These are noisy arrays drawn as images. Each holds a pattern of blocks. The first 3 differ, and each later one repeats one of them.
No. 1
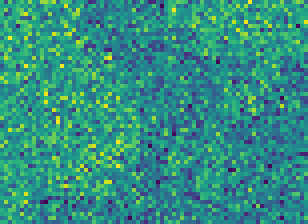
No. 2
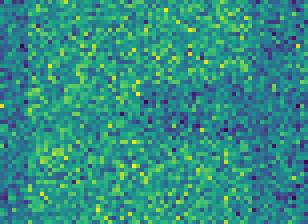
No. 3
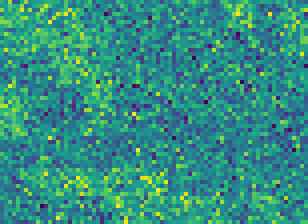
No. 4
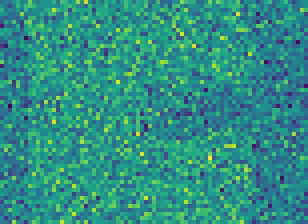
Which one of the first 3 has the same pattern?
2
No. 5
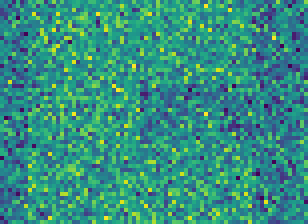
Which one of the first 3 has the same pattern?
2
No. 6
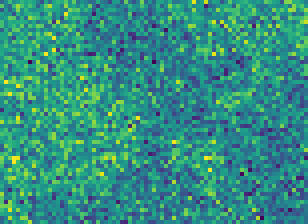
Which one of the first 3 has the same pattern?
1
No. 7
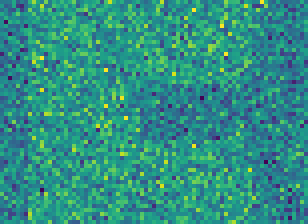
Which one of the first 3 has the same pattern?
2
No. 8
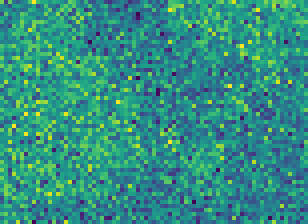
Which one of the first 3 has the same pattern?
1
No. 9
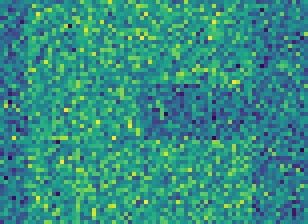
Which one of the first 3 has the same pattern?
2
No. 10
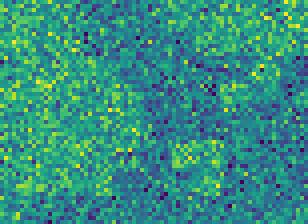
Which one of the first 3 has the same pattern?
1
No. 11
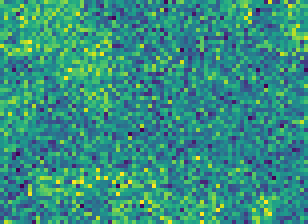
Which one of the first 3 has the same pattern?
3
